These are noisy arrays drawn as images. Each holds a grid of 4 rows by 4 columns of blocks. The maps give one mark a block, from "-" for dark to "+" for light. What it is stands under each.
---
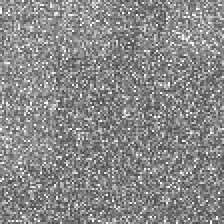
+ + - +
+ - - -
+ - - -
- - - -
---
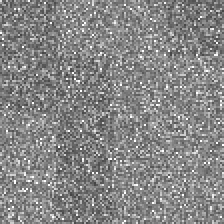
- + + -
- - + +
+ - + +
+ - + +
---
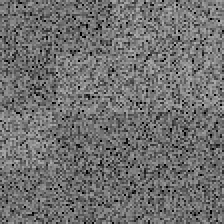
- - + +
- + + +
+ - - -
- - - -
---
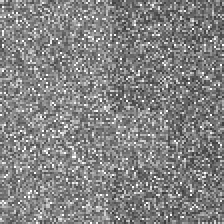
+ + - -
+ + - -
+ + + -
+ + - -
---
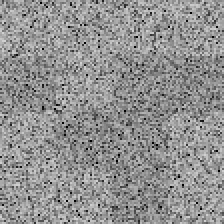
+ + + +
- + - -
+ - - +
+ + - +
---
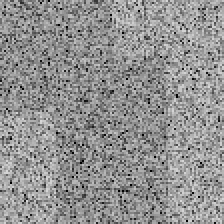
- - + +
- - - +
+ - - +
+ - - +
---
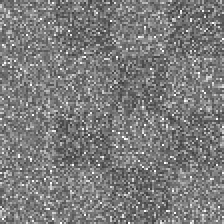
+ - + -
+ + - +
+ - + -
+ + - +
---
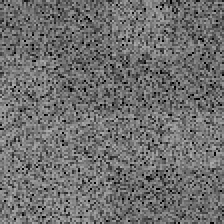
- - + -
+ - - -
+ + + +
+ + - -
